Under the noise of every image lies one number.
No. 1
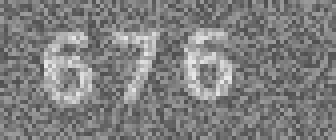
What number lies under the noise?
676
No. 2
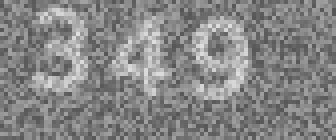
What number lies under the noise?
349
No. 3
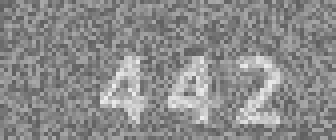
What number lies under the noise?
442
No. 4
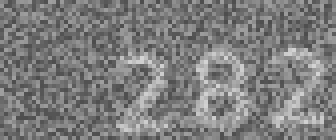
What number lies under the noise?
282
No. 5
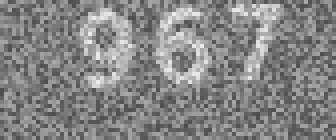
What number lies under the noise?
967
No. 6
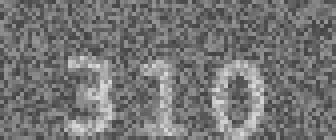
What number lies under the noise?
310
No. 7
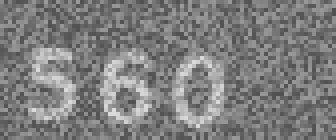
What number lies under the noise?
560
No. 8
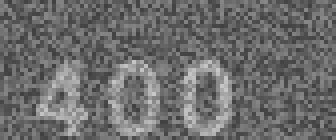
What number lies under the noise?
400
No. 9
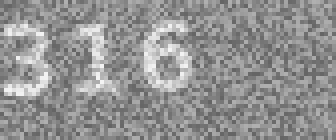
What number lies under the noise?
316
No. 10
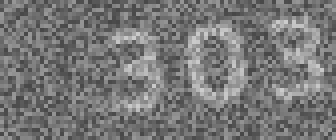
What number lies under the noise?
303
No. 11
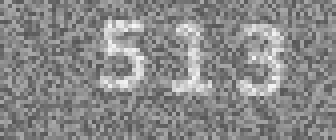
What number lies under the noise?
513
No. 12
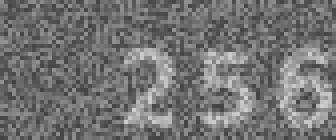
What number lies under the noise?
256
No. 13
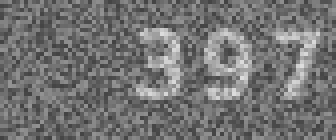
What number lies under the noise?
397
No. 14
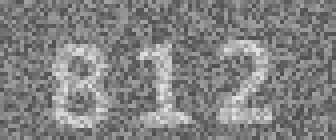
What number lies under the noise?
812
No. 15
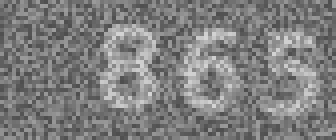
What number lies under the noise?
865
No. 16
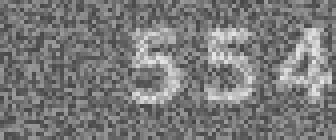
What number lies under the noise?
554
